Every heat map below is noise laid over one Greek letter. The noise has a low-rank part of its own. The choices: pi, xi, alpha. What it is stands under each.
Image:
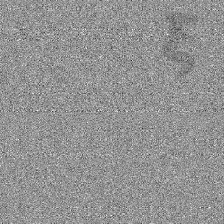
xi
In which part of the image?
top right
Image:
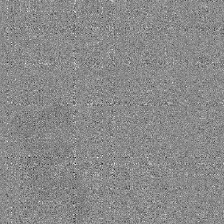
xi
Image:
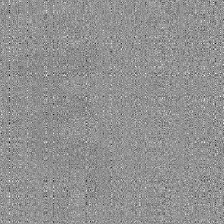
xi
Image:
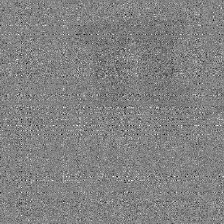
pi
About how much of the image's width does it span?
half
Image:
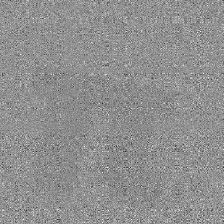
pi
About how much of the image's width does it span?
two thirds
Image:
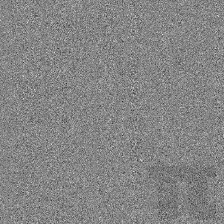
pi
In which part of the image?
bottom right
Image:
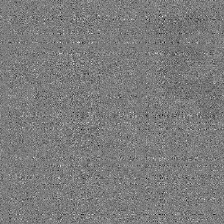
xi
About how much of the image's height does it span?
half
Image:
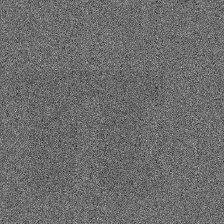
pi
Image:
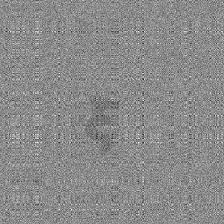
xi
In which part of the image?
centre
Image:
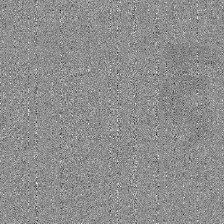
xi
